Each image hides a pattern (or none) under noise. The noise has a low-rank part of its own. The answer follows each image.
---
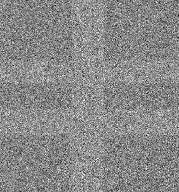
bands of rows crossing bands of columns
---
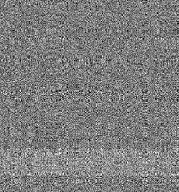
one band of rows
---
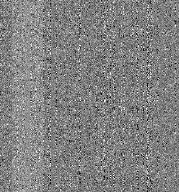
one band of columns
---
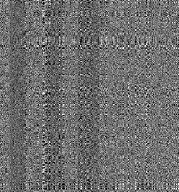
bands of columns
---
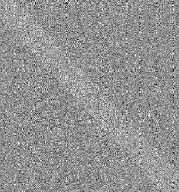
a diagonal band
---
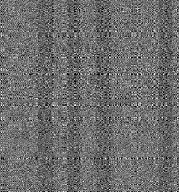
bands of columns
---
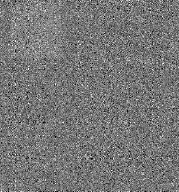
one block
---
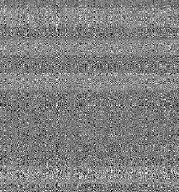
bands of rows
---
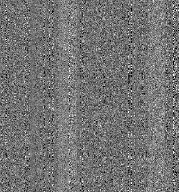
bands of columns
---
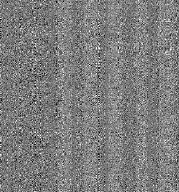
bands of columns
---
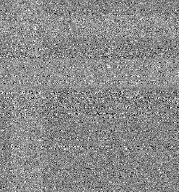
bands of rows crossing bands of columns
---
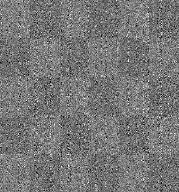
a checkerboard
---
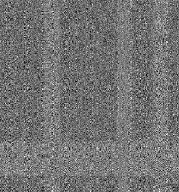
bands of rows crossing bands of columns
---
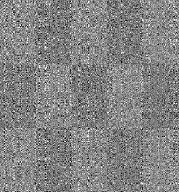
a checkerboard
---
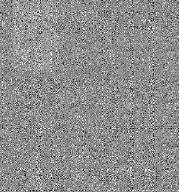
one block
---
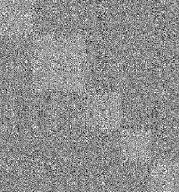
blocks along the diagonal
